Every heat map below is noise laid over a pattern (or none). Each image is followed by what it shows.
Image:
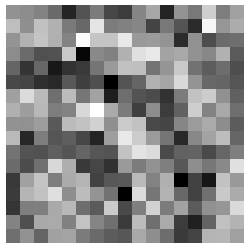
rings round one point
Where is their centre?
bottom left
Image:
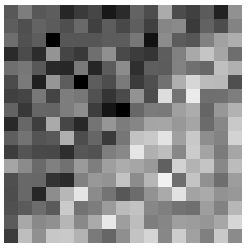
a sharp edge
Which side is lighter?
bottom right
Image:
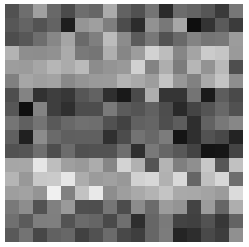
horizontal stripes
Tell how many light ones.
2
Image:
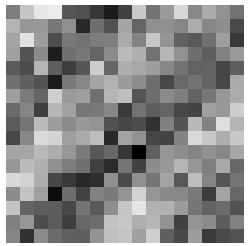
diagonal stripes
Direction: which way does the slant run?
bottom left to top right
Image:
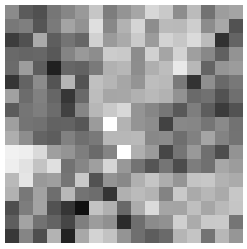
spokes from one point
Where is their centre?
bottom middle
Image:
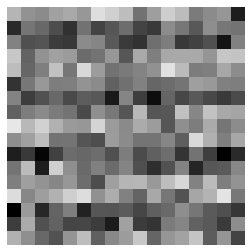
horizontal stripes
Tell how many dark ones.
4
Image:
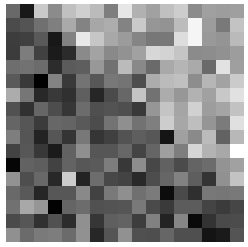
a sharp edge
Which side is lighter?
top right
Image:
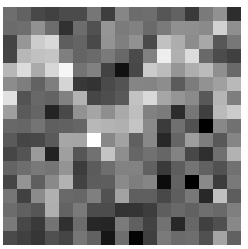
a wavy band
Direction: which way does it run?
left to right
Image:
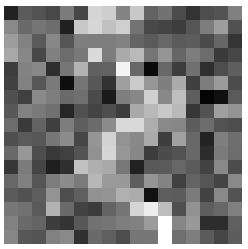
a wavy band
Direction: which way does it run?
top to bottom
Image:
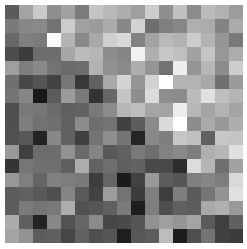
a sharp edge
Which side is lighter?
top right
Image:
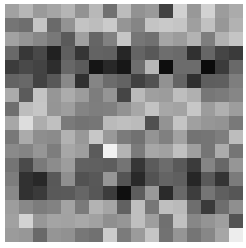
horizontal stripes
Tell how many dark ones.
2
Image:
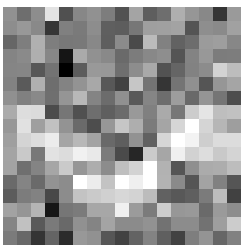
a wavy band
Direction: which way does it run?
left to right
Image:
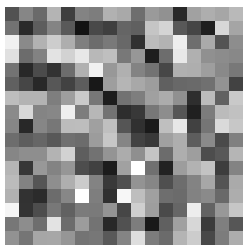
rings round one point
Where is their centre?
bottom left
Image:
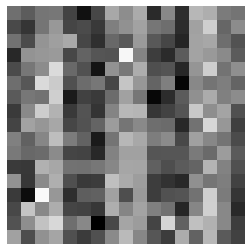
vertical stripes
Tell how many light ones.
3
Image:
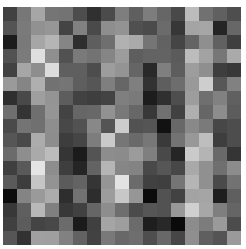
vertical stripes
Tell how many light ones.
3
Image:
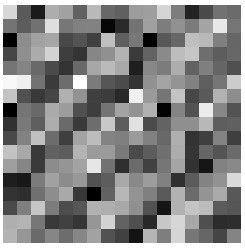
diagonal stripes
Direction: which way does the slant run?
bottom left to top right
